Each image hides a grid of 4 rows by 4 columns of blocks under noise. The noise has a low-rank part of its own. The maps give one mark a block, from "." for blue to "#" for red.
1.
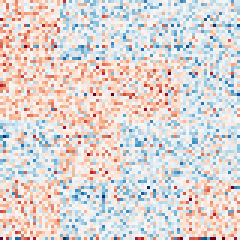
# . . .
# # # .
. # . .
# . . #
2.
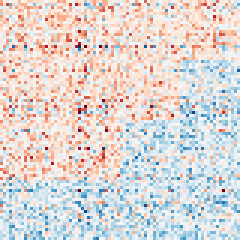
# # # #
# # # .
# # . .
. . . .
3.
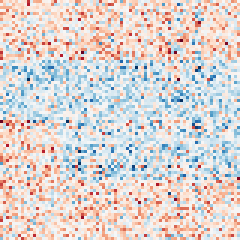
# # # #
. . . .
# . . .
# # # #
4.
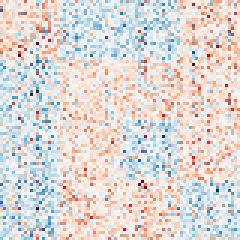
# . . #
. # # #
. # . #
. # # .
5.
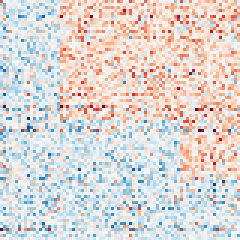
. # # #
. # # #
. . . #
. . . .
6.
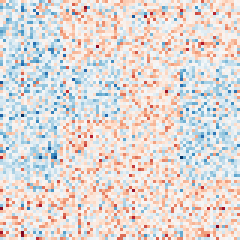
. # # #
. . # .
. # # .
# # # #
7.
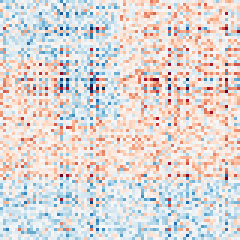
. . # #
# . # #
# # # #
. . . .
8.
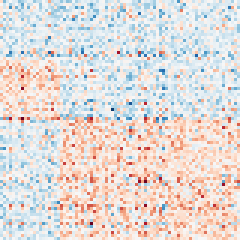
. . . .
# . . .
. # # #
. # # #
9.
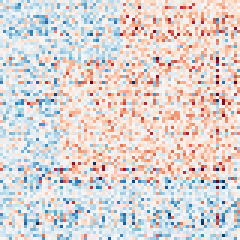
. . # #
. # # #
. # # #
. . . .
